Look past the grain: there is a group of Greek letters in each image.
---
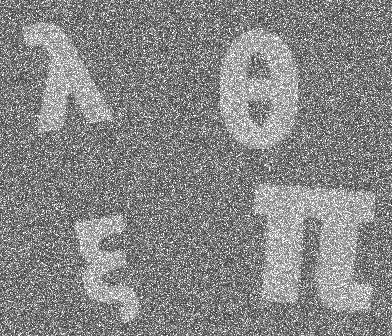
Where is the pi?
bottom right
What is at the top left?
lambda
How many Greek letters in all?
4
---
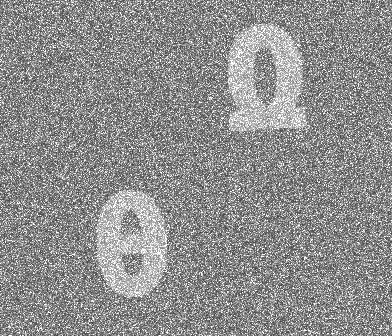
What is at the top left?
nothing
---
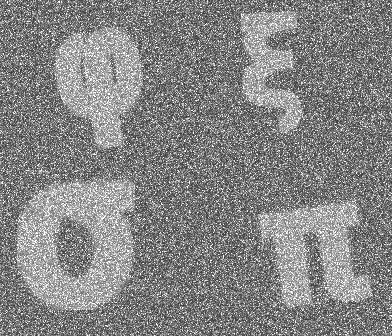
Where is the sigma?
bottom left
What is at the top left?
phi
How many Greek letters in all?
4
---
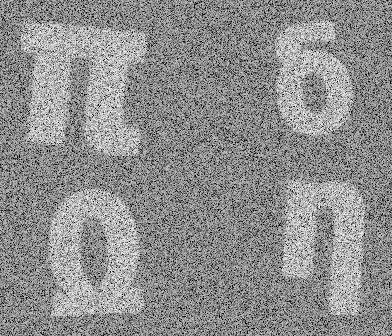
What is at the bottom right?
eta
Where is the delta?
top right
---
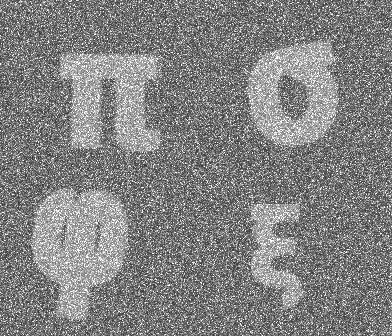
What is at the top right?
sigma
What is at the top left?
pi
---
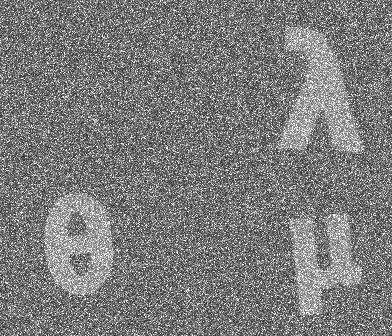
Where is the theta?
bottom left
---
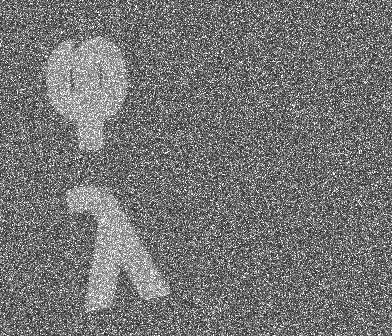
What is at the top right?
nothing
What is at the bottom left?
lambda
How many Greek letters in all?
2
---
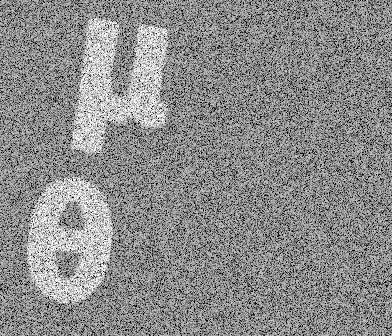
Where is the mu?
top left
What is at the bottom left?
theta
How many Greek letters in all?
2
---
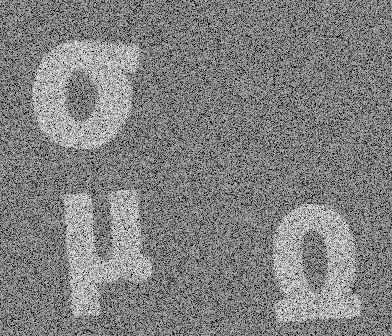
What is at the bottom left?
mu
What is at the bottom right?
omega
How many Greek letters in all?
3
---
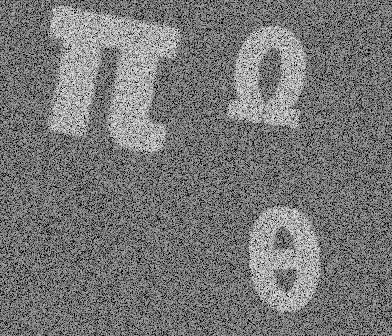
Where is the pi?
top left
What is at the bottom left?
nothing
